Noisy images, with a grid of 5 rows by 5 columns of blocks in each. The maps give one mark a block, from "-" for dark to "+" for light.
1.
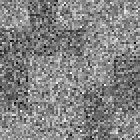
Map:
+ - + + +
- - - + +
- + + + -
- + + - -
+ + + - +
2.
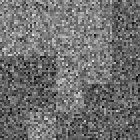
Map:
+ + + + -
+ + + + -
- - + + -
- - + - -
- + - - -
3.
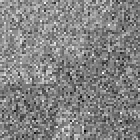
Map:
+ + + + -
+ + + - -
+ + - - -
- - - - -
- - + - -
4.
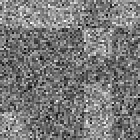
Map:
+ + + - +
- - - + -
- - - - -
- - - + -
+ - - + -
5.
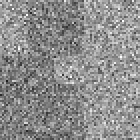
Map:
+ - - + +
+ - - + +
- - + + +
- - - + +
- - - + +
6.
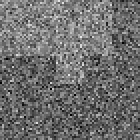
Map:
+ + + + -
+ + + + -
- - + - -
- - - - -
- - - - -
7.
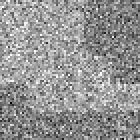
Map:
+ + + - -
+ + + - -
+ + + + -
- + + + +
- - - - -
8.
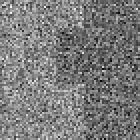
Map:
+ + + - -
+ + - - -
+ + - - -
+ + + - -
+ + + - -
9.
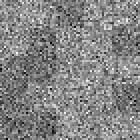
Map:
+ + - + +
+ - + + -
- - + + +
- + + + -
- - + + +
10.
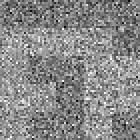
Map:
- - - - -
+ + + + -
+ - - + +
+ + - + +
+ - - + -
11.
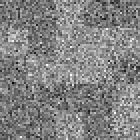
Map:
- - + - -
+ - + + +
- + + + -
- - - - +
- - + - +
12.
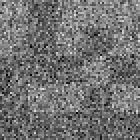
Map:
+ - + + +
+ - + - +
- - - + -
- + + - +
- - - - -
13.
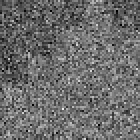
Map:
- - - + -
- - + + +
- + + + +
+ + + + +
+ + + + +
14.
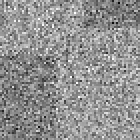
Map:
+ + + - -
+ + + + +
- - + + +
- - + + +
- - + + +
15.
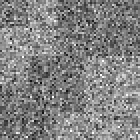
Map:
- + - - -
+ + - - -
+ - - + +
- - - + +
- - + + +
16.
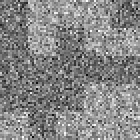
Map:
- + + + -
- + - + +
- - - - -
- - - + +
+ - + + +
